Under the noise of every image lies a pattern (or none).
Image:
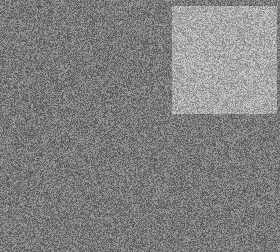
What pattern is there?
one block
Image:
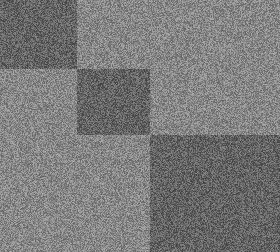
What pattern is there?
blocks along the diagonal
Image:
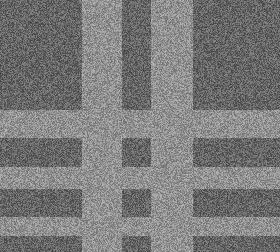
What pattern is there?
bands of rows crossing bands of columns
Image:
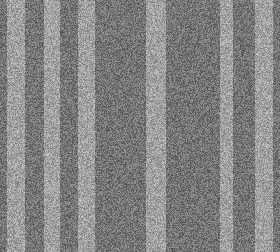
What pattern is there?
bands of columns
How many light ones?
6
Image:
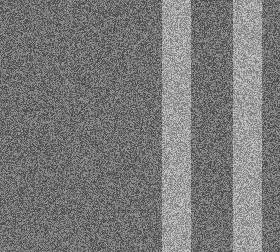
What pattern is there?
bands of columns
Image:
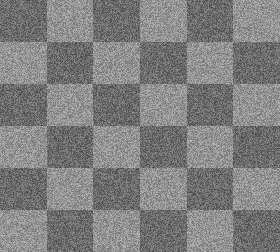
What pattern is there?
a checkerboard
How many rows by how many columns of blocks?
6 by 6
